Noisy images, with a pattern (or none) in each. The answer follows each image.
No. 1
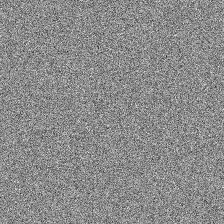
only noise
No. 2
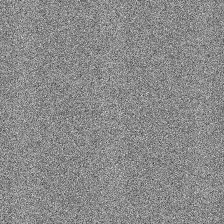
bands of columns
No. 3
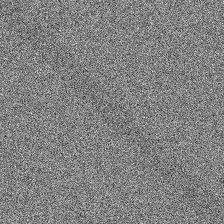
a diagonal band
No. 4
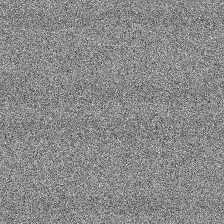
bands of rows
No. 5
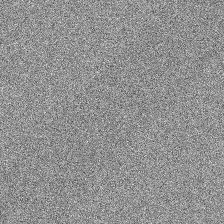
a diagonal band
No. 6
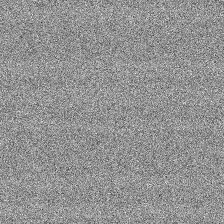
bands of rows
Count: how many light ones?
6
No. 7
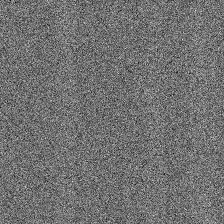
bands of columns
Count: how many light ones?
3
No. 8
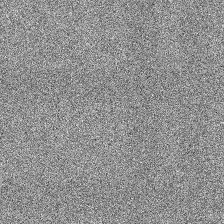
bands of rows crossing bands of columns
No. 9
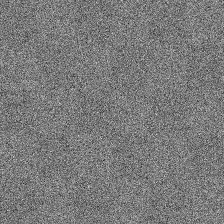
a checkerboard
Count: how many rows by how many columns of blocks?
5 by 6
